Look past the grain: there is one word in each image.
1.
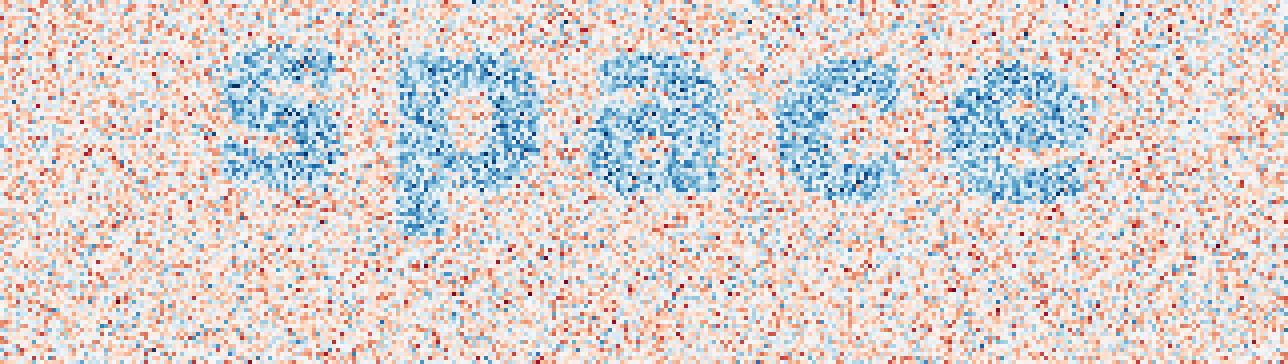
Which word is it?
space
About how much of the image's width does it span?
two thirds
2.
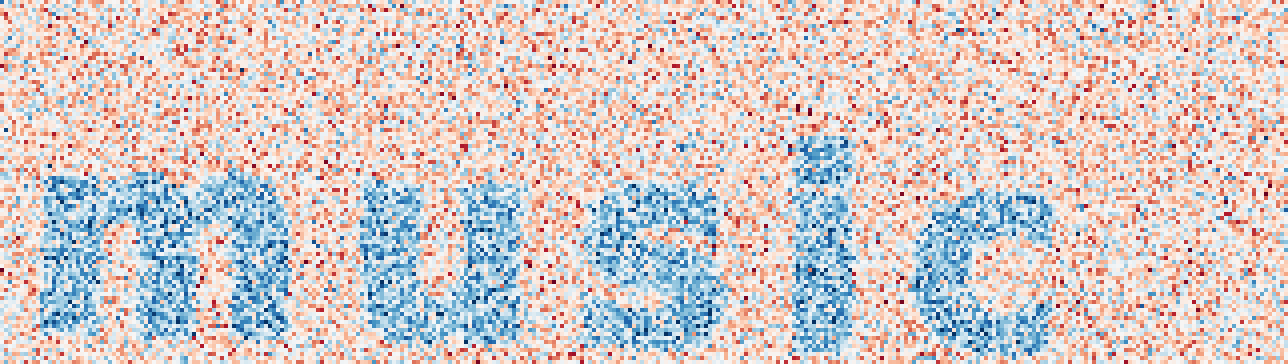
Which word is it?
music
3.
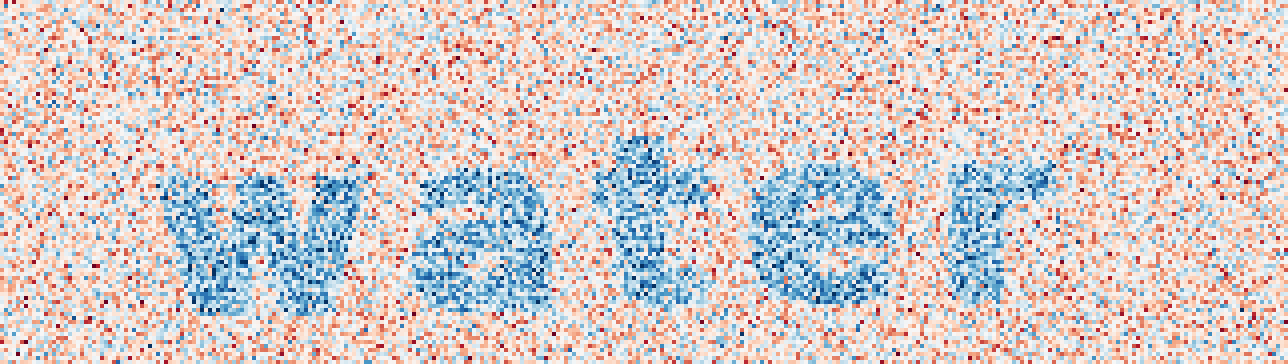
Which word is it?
water
